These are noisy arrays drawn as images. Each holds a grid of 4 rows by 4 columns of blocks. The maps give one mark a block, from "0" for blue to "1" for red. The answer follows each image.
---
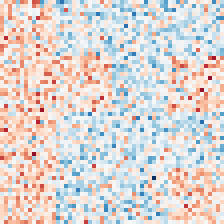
1 0 0 0
1 1 0 1
1 0 0 0
1 0 0 1
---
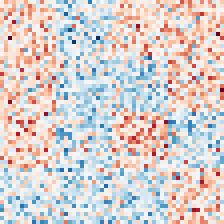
1 0 1 1
1 0 0 1
1 0 1 0
0 0 0 1
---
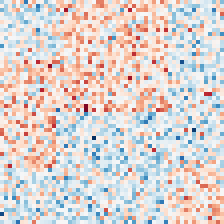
0 1 1 0
1 1 1 0
1 0 0 0
0 0 0 1
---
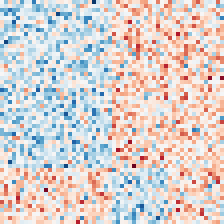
0 0 1 1
0 0 1 1
0 0 1 1
1 1 0 1
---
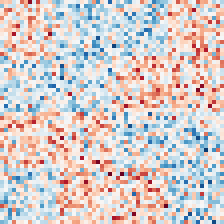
1 0 0 1
0 0 1 1
1 1 0 0
0 1 1 0
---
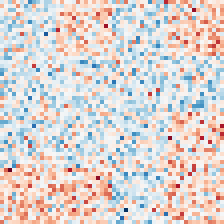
0 1 0 1
0 0 0 0
0 0 0 1
1 1 0 1
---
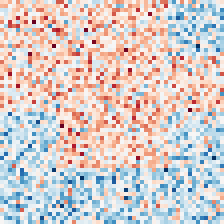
1 1 1 0
1 1 1 1
0 1 1 0
0 0 0 0
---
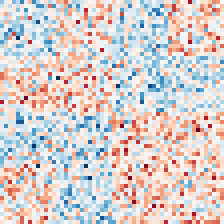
0 1 0 1
1 1 0 0
0 0 1 1
1 0 1 1
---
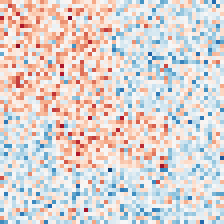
1 1 0 0
1 1 0 0
0 1 1 0
0 0 0 0
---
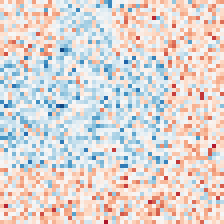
1 0 1 1
0 0 0 1
0 0 0 1
1 1 1 1
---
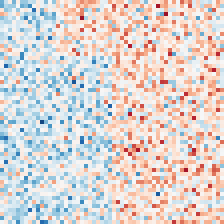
0 1 1 1
0 0 1 1
0 0 1 1
0 0 1 1
